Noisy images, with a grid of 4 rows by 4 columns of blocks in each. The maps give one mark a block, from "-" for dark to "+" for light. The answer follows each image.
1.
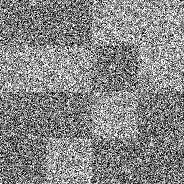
--++
++-+
--+-
-+--
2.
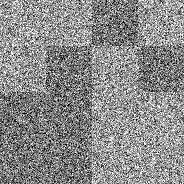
++-+
+-+-
--++
--++
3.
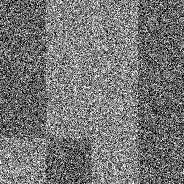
-++-
-++-
-++-
+-+-
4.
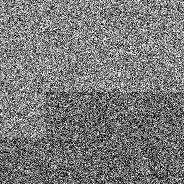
++++
++++
+---
----
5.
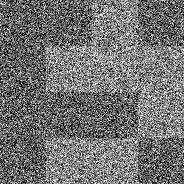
--+-
-+++
---+
-++-
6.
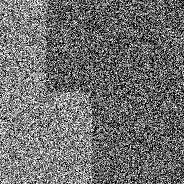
+---
+---
++--
++--
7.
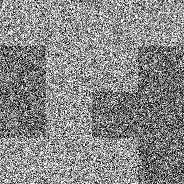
++++
-++-
-+--
+++-
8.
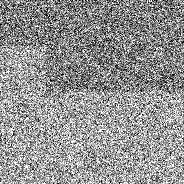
----
+---
++++
++++
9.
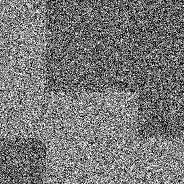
+---
+---
+++-
-+++
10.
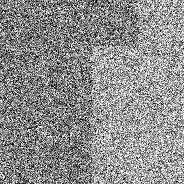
---+
--++
--++
--++
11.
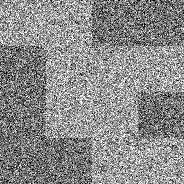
++--
-+++
-++-
--++
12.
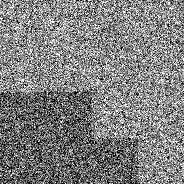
++++
++++
--++
---+
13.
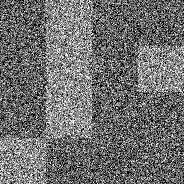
-+--
-+-+
-+--
+---
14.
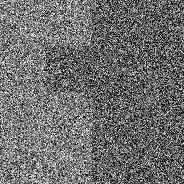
++--
+---
++--
++--
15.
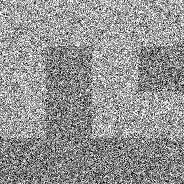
++++
+-+-
+-++
----
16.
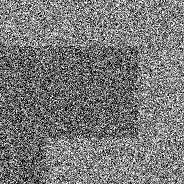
++++
---+
---+
-+++
